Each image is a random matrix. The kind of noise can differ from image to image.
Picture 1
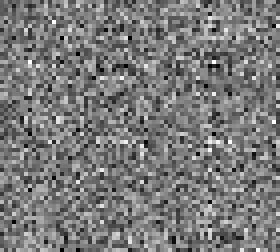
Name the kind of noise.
low rank plus noise
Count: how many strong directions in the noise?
five to eight
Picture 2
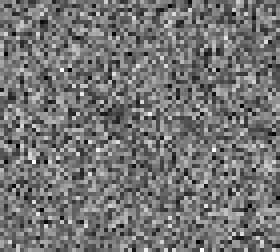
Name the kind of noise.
independent entries
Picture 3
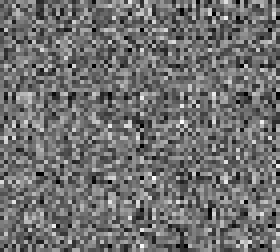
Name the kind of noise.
low rank plus noise
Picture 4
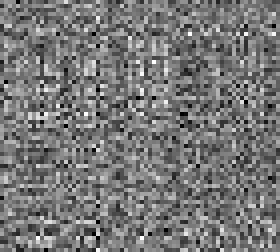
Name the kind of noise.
low rank plus noise
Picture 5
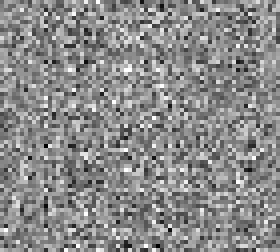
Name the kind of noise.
low rank plus noise
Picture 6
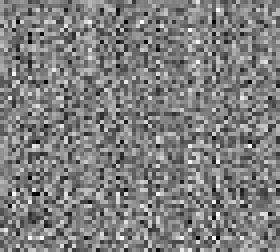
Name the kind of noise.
low rank plus noise
